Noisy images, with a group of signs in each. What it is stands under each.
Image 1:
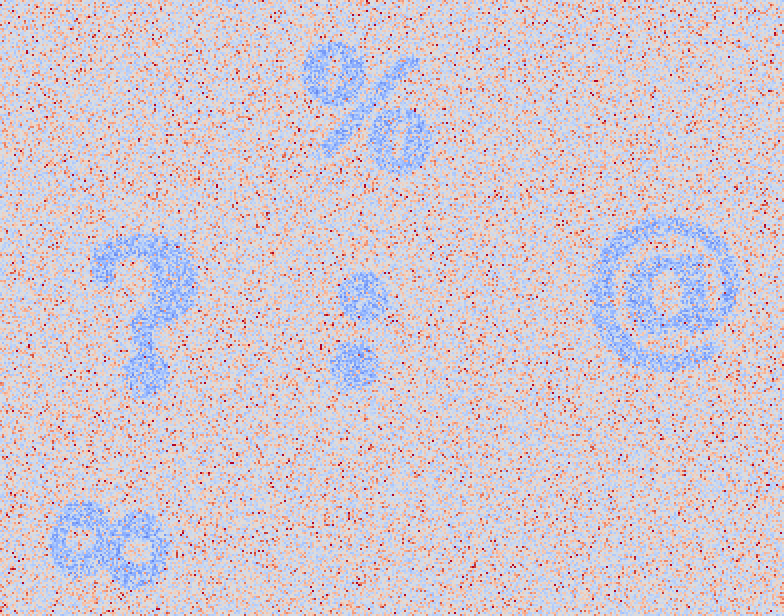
top middle: percent sign; middle left: question mark; centre: colon; middle right: at sign; bottom left: infinity sign
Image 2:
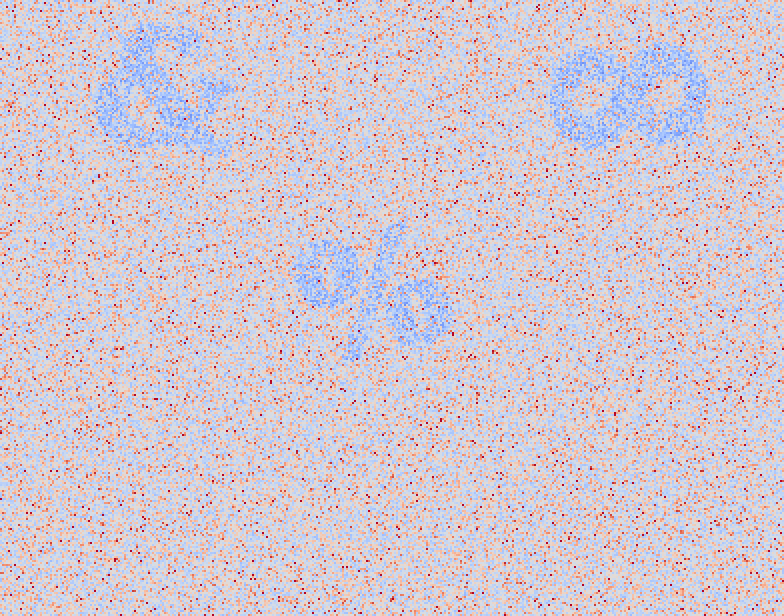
top left: ampersand; top right: infinity sign; centre: percent sign
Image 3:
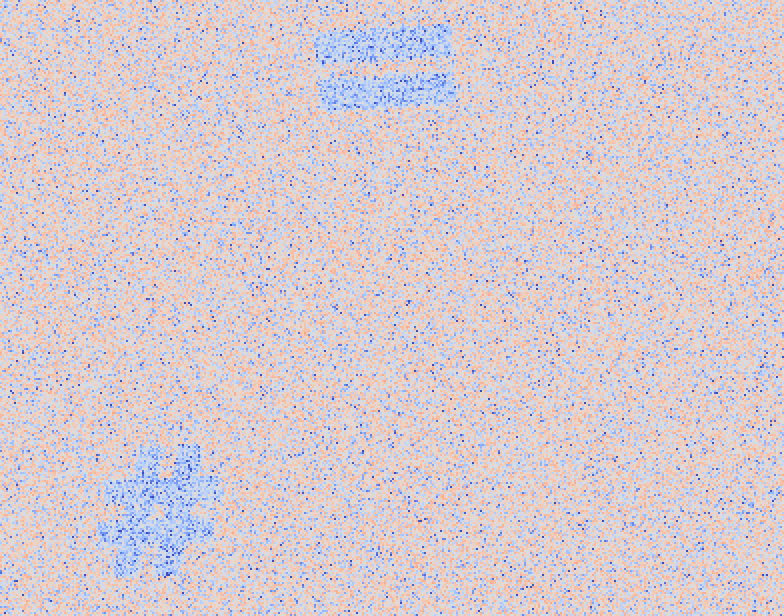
top middle: equals sign; bottom left: hash sign
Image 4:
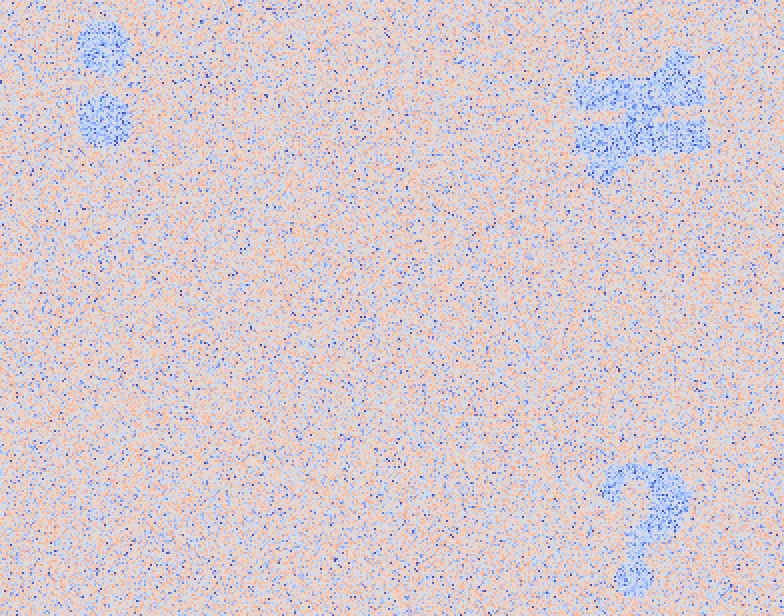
top left: colon; top right: not-equal sign; bottom right: question mark
